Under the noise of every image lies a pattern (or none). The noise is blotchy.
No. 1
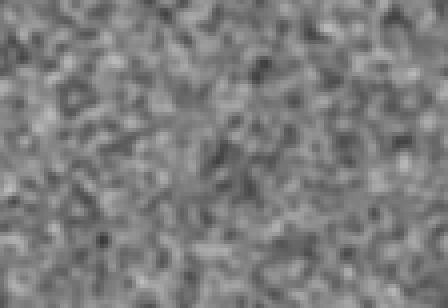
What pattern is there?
only noise
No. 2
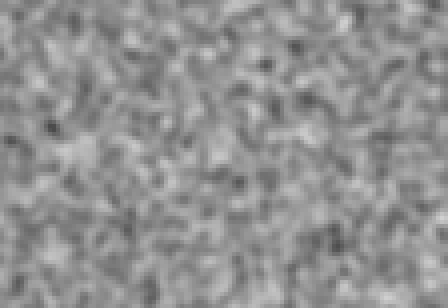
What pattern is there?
only noise
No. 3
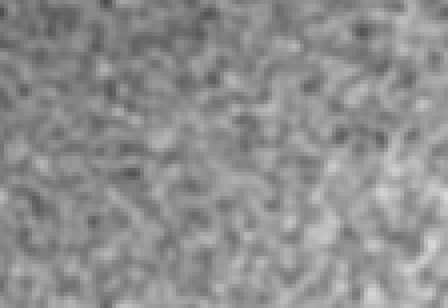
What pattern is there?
a smooth slope
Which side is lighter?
bottom right
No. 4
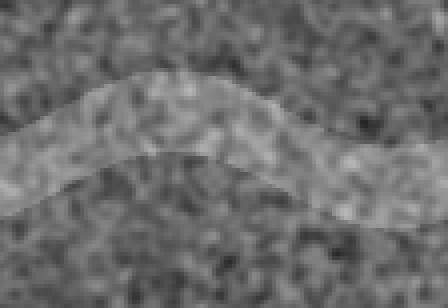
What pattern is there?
a wavy band
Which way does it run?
left to right
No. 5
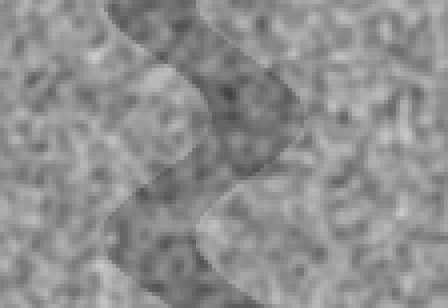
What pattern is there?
a wavy band
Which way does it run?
top to bottom
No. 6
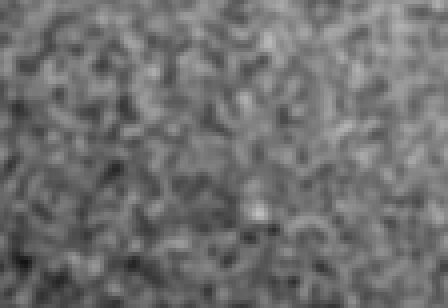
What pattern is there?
a smooth slope
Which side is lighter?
top right
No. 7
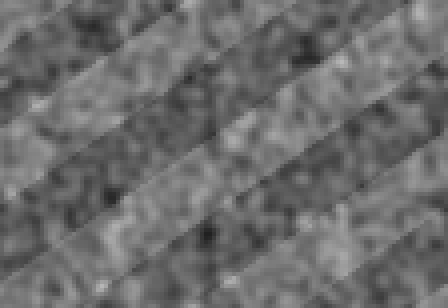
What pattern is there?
diagonal stripes
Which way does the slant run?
bottom left to top right
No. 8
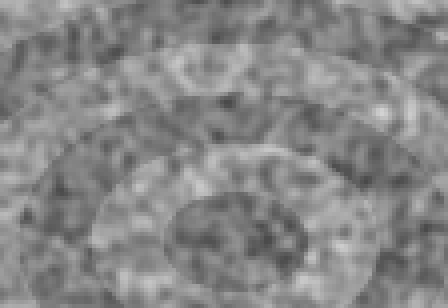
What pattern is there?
rings round one point
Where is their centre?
bottom middle
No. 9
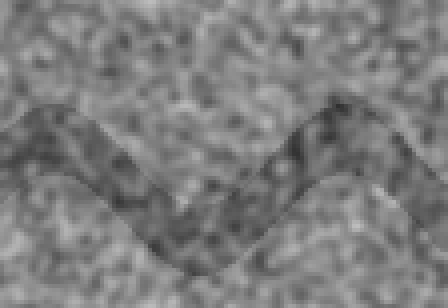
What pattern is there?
a wavy band
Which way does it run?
left to right
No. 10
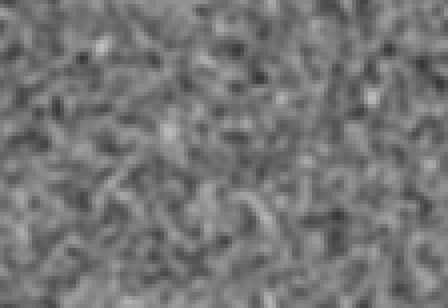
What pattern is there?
only noise
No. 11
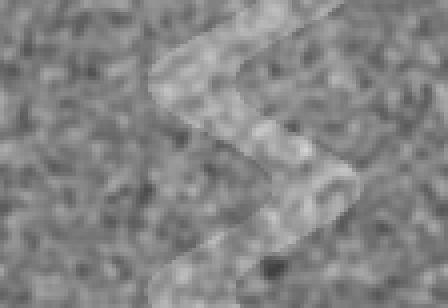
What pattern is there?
a wavy band
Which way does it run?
top to bottom
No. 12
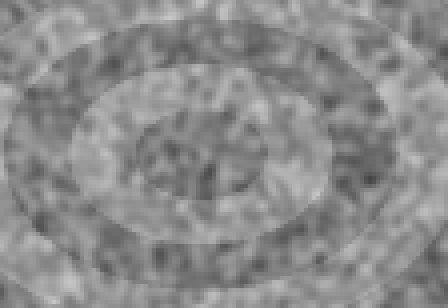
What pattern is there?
rings round one point
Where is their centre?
centre
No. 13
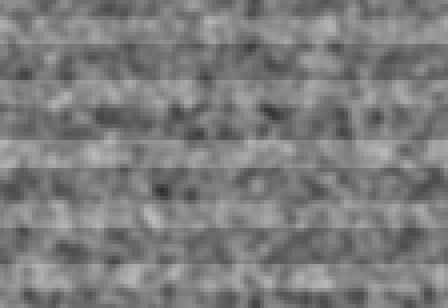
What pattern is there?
horizontal stripes
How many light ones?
5
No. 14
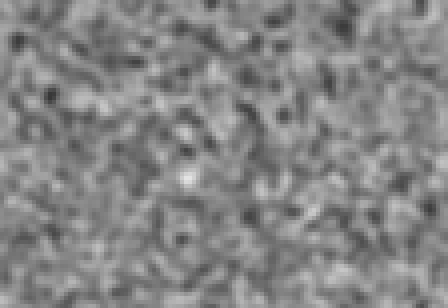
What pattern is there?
only noise
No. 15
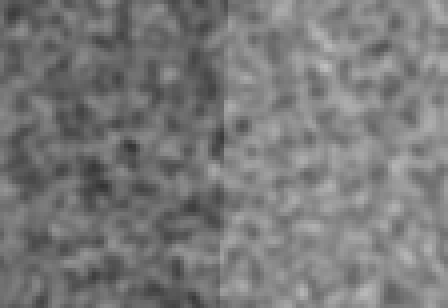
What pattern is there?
a sharp edge
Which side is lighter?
right
